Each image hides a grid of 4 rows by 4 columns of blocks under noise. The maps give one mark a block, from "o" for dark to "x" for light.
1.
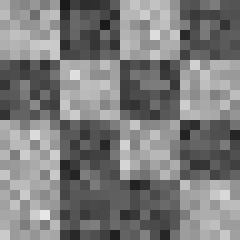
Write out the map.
x o x o
o x o x
x o x o
x o o x
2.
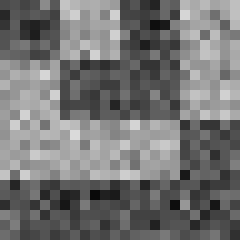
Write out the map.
o x o x
x o o x
x x x o
o o o o
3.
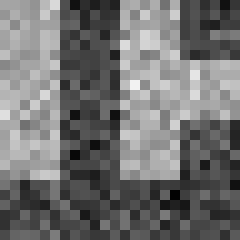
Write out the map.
x o x o
x o x x
x o x o
o o o o
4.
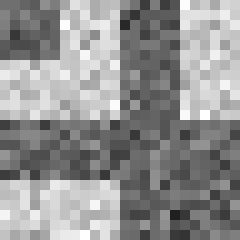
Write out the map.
o x o x
x x o x
o o o o
x x o o
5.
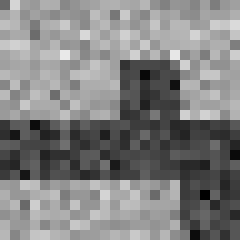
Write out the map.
x x x x
x x o x
o o o o
x x x o
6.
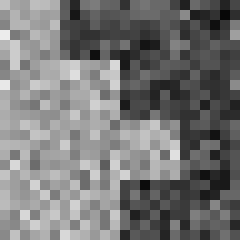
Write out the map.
x o o o
x x o o
x x x o
x x o o
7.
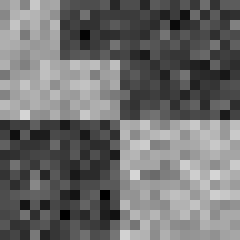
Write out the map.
x o o o
x x o o
o o x x
o o x x
